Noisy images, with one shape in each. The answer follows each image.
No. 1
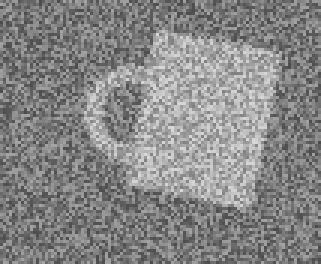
cup
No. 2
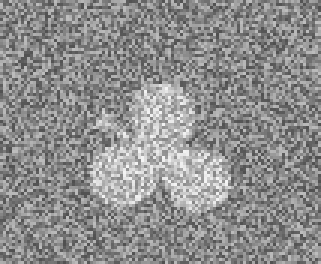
club
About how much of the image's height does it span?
half
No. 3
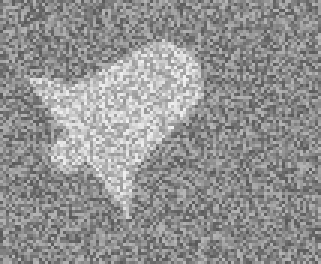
bell
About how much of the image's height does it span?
two thirds
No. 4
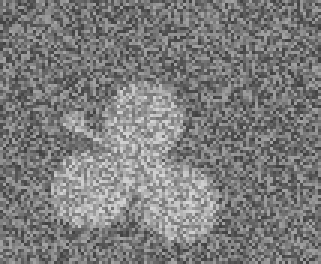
club
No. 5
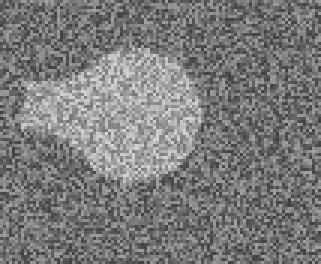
light bulb
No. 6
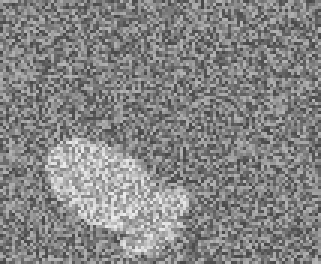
footprint
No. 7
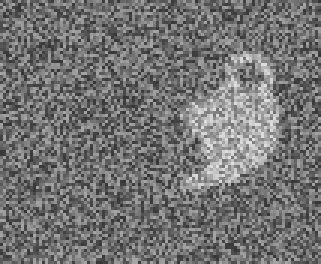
teapot
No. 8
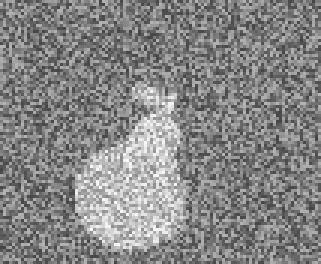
pear
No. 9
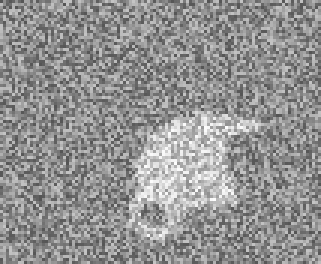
teapot
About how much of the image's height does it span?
half
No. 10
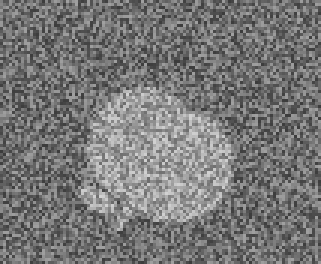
apple
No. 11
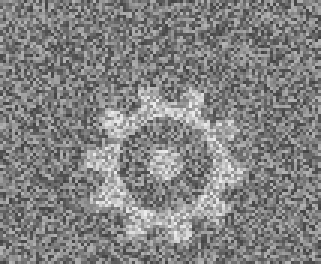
gear
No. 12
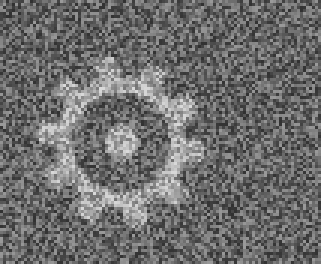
gear
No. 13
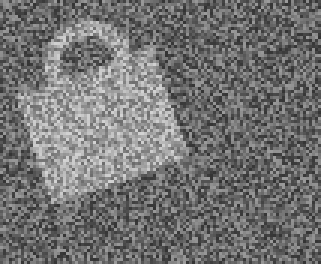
cup
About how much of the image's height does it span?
two thirds
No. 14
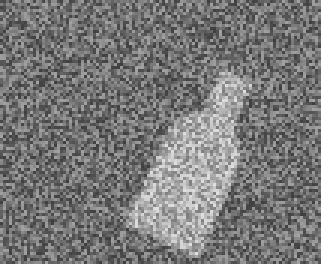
bottle
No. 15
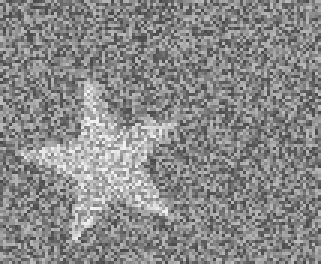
star
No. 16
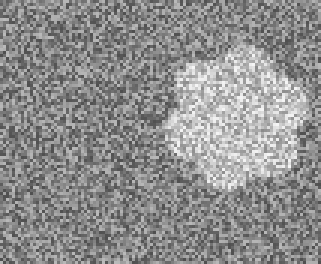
flower
